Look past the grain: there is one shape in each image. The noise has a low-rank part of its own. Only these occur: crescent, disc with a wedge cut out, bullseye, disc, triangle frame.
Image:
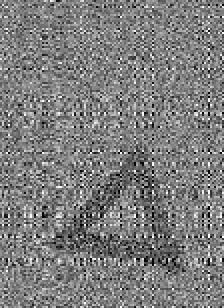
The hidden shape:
triangle frame
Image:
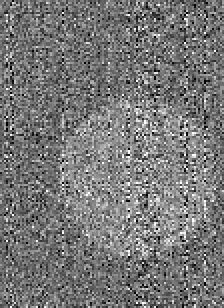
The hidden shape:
disc
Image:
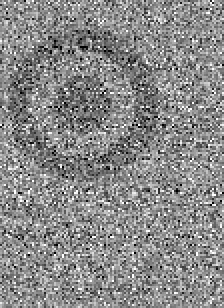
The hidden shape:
bullseye
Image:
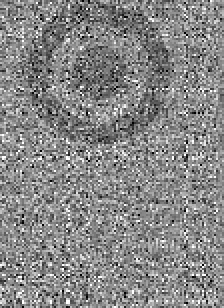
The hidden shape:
bullseye
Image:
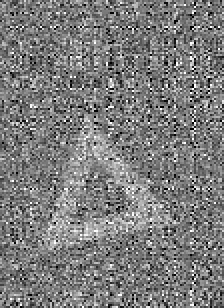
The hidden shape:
triangle frame
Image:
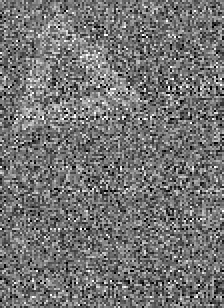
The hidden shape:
triangle frame
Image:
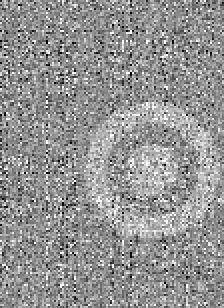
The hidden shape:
bullseye
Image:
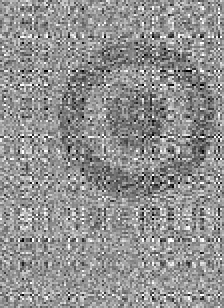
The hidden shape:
bullseye
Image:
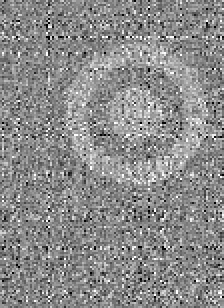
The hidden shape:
bullseye
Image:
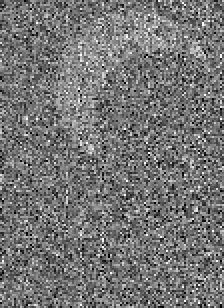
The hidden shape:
crescent
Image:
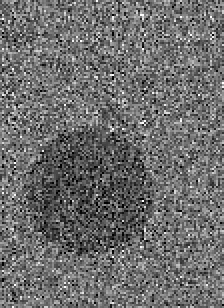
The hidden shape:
disc
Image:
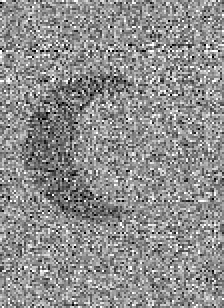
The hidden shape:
crescent
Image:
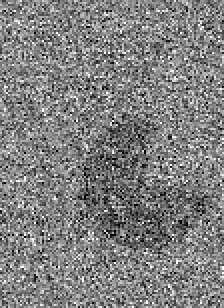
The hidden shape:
disc with a wedge cut out
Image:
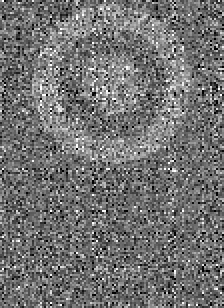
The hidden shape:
bullseye
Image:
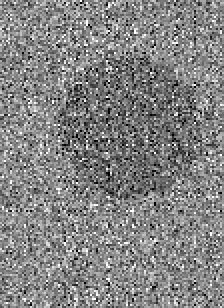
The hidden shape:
disc
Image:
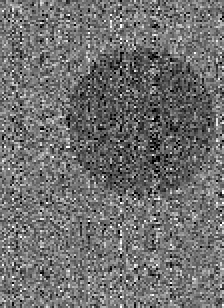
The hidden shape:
disc
